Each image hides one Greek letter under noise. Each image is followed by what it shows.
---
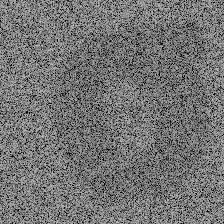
dark sigma
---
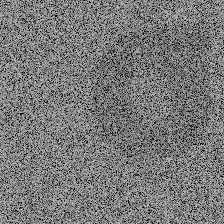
dark sigma
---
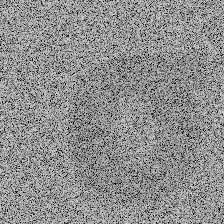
dark sigma
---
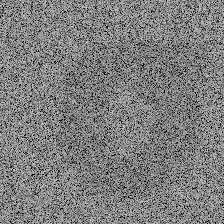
dark sigma
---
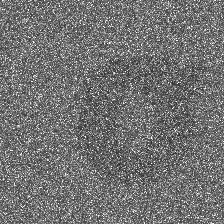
dark sigma
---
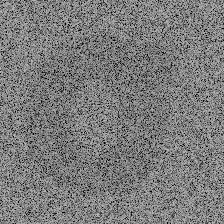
dark sigma
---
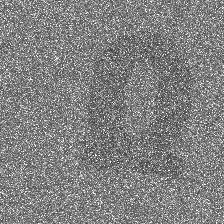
dark omega
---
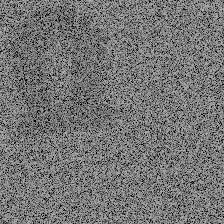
dark omega
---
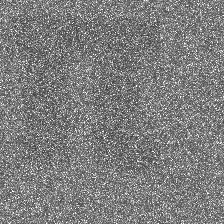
dark pi
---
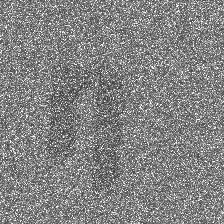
dark eta
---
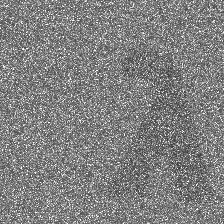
dark lambda
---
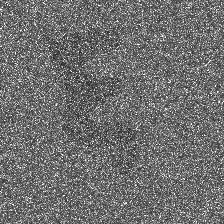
dark xi
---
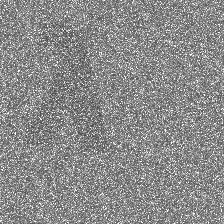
dark lambda
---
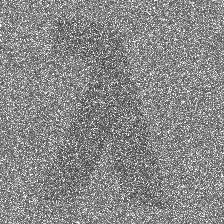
dark lambda
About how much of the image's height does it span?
nearly all
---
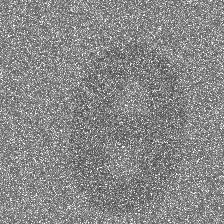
dark theta
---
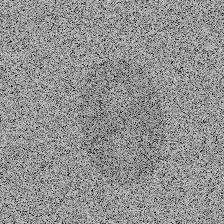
dark theta
